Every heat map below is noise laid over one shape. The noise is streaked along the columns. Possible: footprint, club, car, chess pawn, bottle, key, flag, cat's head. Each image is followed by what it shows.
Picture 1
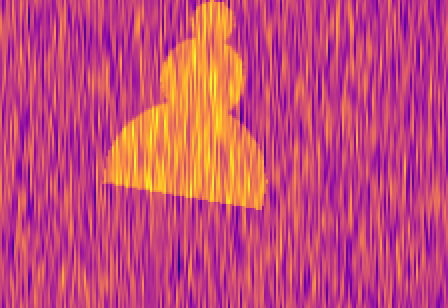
chess pawn
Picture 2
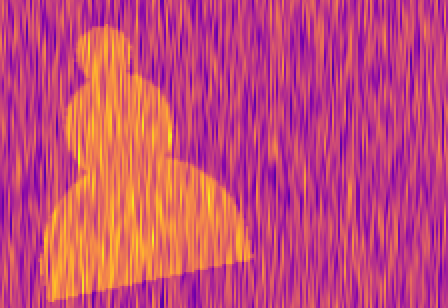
chess pawn
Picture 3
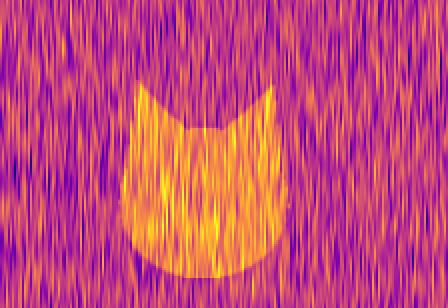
cat's head
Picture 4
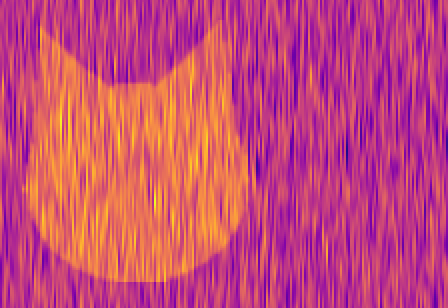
cat's head
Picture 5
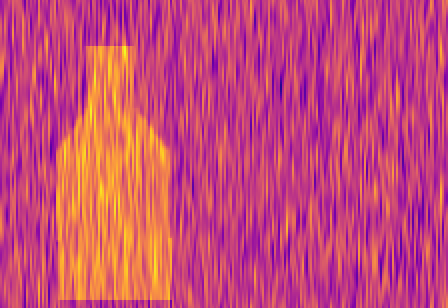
bottle
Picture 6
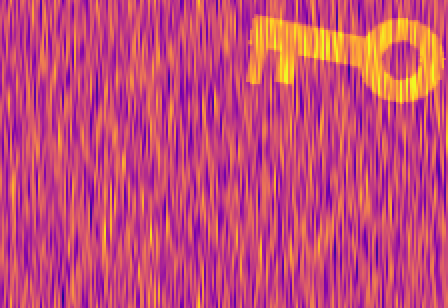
key
